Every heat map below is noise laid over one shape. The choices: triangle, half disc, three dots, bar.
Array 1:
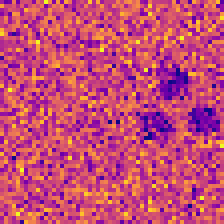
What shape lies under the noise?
three dots
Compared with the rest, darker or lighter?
darker
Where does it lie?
middle right
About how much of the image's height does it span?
a third
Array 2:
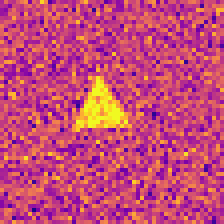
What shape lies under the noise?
triangle
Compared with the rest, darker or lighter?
lighter
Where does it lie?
centre
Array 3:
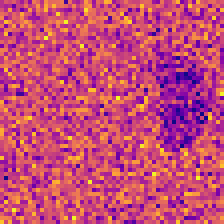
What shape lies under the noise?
half disc
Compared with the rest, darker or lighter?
darker
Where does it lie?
middle right
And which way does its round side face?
right
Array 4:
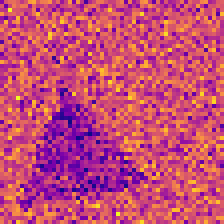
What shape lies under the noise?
triangle
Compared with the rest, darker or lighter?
darker
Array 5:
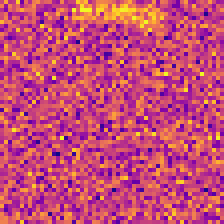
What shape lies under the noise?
bar
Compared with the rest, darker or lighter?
lighter
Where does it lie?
top middle
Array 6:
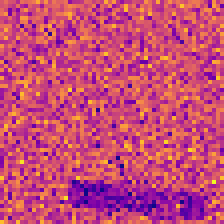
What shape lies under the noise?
bar
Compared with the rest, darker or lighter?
darker
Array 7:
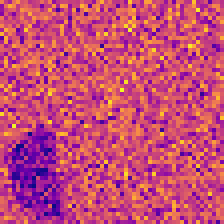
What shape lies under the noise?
half disc
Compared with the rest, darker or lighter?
darker
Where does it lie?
bottom left
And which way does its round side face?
left
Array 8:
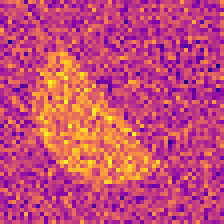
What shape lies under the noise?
half disc
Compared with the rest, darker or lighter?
lighter
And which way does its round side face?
down and left
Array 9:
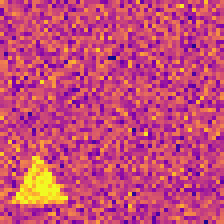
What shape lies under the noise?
triangle
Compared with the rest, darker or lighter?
lighter
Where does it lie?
bottom left
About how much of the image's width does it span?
a quarter
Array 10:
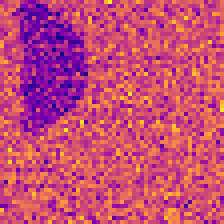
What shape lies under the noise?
half disc
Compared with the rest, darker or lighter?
darker
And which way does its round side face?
right
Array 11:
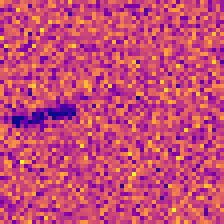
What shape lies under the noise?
bar
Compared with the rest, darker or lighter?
darker
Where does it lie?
middle left
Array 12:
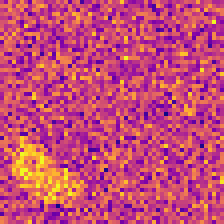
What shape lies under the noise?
half disc
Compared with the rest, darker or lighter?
lighter
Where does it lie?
bottom left
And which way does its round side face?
down and left
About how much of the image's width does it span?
a third
